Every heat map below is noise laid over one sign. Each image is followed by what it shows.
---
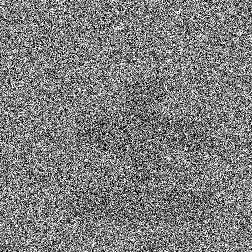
plus-minus sign
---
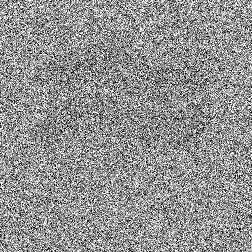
approximately sign
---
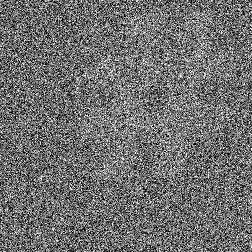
hash sign
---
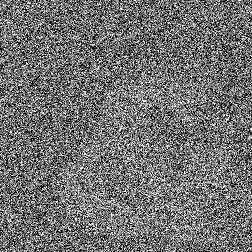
ampersand
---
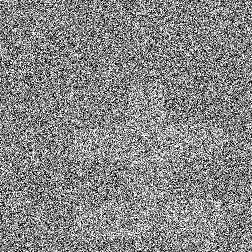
plus-minus sign
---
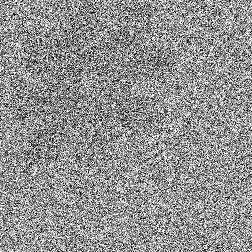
hash sign
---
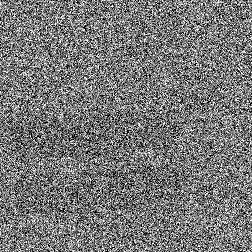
equals sign
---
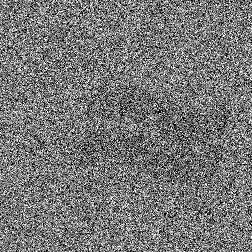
approximately sign
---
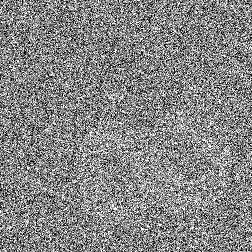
infinity sign
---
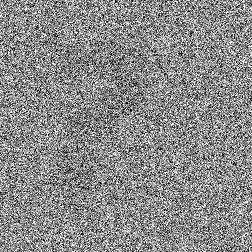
question mark
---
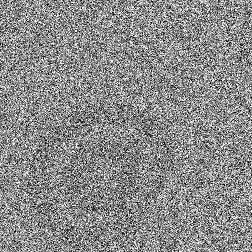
at sign
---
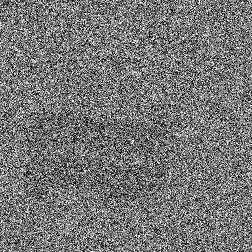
approximately sign
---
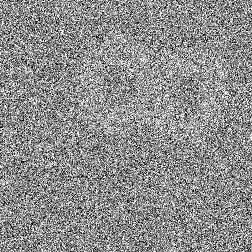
infinity sign
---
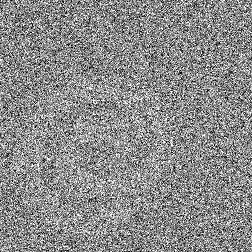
at sign
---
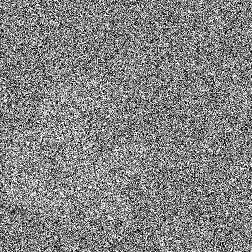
ampersand
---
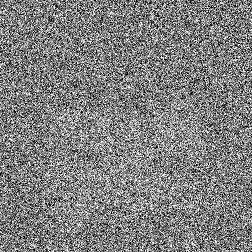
not-equal sign
